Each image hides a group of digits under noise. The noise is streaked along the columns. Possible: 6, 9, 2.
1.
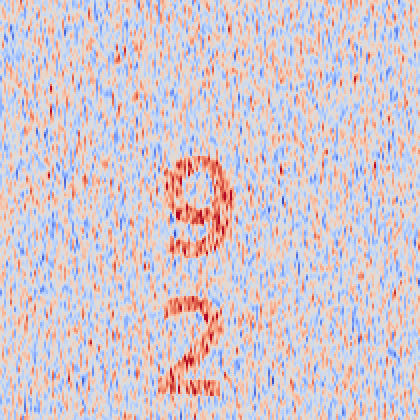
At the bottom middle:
2
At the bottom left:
nothing
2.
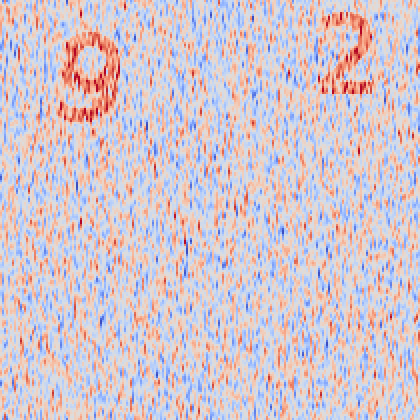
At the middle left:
nothing
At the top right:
2
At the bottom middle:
nothing
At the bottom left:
nothing
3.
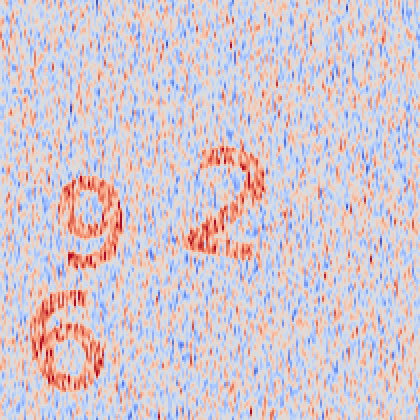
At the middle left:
9
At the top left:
nothing
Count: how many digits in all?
3
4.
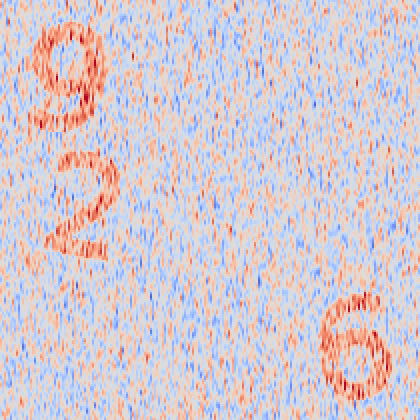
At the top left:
9
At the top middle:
nothing
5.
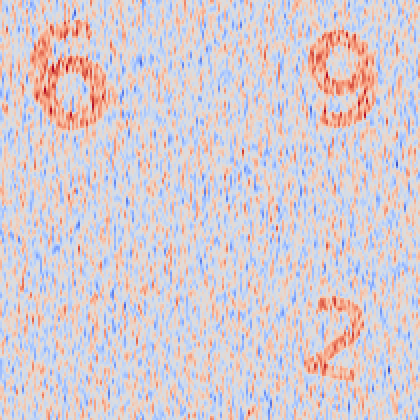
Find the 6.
top left
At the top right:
9
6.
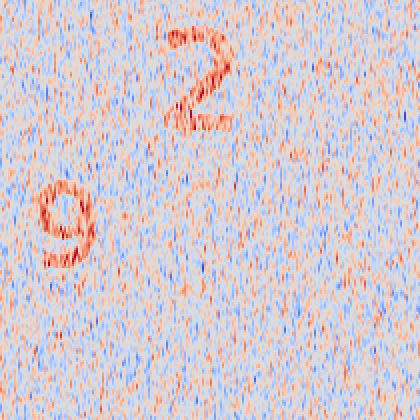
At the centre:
nothing
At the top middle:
2
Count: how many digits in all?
2
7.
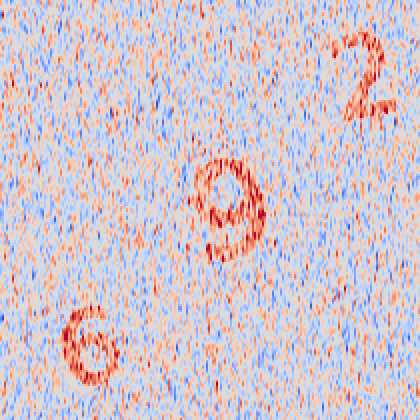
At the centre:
9
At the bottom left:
6
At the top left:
nothing
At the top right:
2
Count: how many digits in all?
3
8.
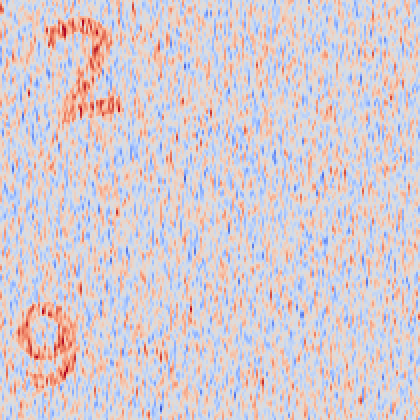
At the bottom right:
nothing
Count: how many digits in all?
2
